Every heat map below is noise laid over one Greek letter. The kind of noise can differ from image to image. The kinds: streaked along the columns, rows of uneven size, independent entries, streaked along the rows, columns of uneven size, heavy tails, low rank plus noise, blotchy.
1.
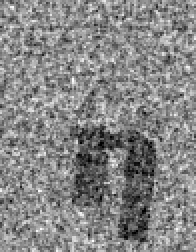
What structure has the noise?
blotchy
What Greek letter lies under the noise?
eta
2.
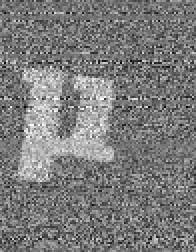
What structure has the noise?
rows of uneven size
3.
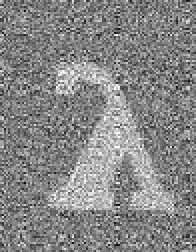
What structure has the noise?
low rank plus noise
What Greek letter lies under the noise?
lambda
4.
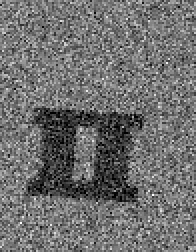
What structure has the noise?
independent entries
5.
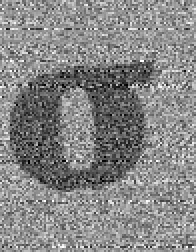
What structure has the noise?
rows of uneven size
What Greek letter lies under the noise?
sigma
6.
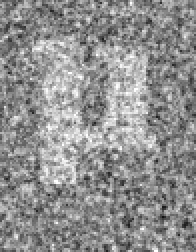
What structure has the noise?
blotchy
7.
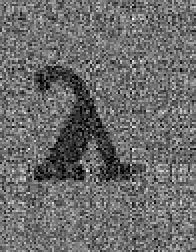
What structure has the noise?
low rank plus noise
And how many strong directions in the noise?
one
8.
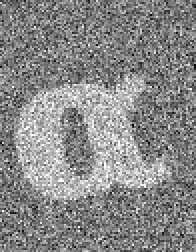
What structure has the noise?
independent entries
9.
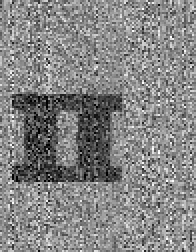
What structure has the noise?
columns of uneven size
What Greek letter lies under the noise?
pi
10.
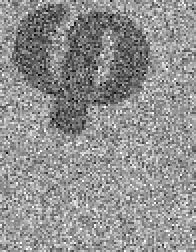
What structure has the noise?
independent entries
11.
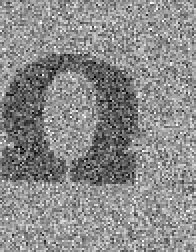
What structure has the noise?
independent entries
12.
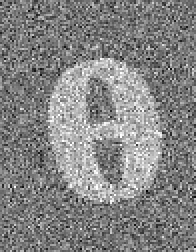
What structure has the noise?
low rank plus noise
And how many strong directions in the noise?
five to eight
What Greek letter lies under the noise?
theta
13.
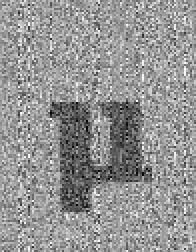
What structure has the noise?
columns of uneven size
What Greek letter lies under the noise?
mu
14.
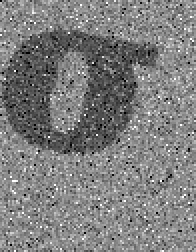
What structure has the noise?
heavy tails
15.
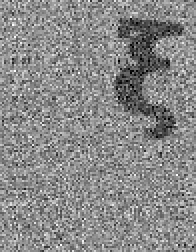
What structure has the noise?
low rank plus noise
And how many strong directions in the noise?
three or four
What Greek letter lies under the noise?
xi
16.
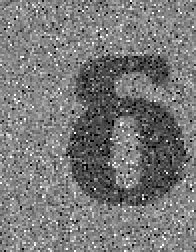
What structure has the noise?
heavy tails
